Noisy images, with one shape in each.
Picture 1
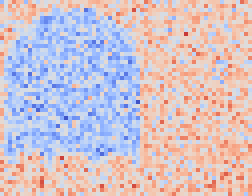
ghost
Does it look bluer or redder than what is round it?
bluer
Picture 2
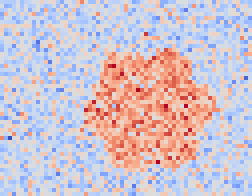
flower
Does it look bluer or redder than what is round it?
redder
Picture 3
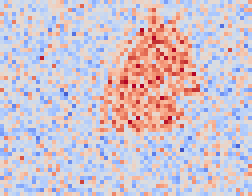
chess knight
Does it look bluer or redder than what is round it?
redder
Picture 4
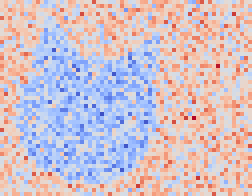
cat's head
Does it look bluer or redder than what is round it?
bluer
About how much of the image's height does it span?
nearly all
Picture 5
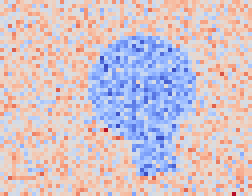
light bulb
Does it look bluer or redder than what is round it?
bluer
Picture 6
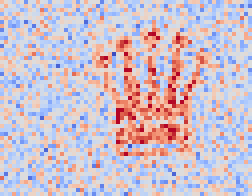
chess queen
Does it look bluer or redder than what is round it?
redder
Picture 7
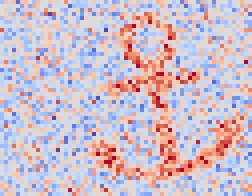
anchor
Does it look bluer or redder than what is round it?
redder
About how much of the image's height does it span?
nearly all
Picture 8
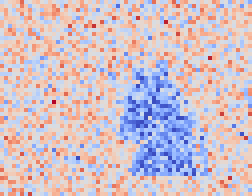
chess knight
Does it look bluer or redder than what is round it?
bluer
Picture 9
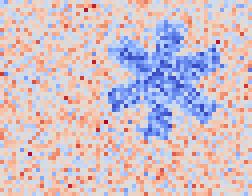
asterisk
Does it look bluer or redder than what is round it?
bluer
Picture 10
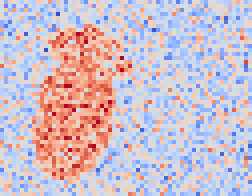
footprint
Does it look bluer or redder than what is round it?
redder
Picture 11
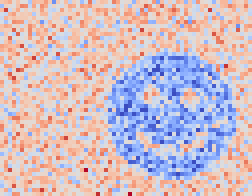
smiling face
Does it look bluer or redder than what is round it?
bluer
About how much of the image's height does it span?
two thirds
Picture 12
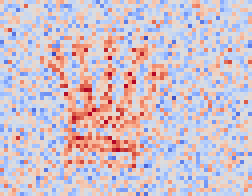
chess queen
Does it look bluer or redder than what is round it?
redder
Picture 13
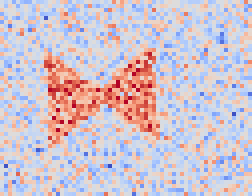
bow tie
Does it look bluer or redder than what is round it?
redder
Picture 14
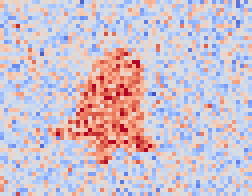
bell
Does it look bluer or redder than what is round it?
redder
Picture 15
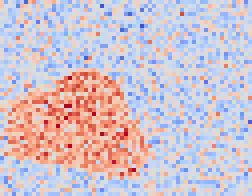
cloud
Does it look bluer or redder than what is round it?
redder
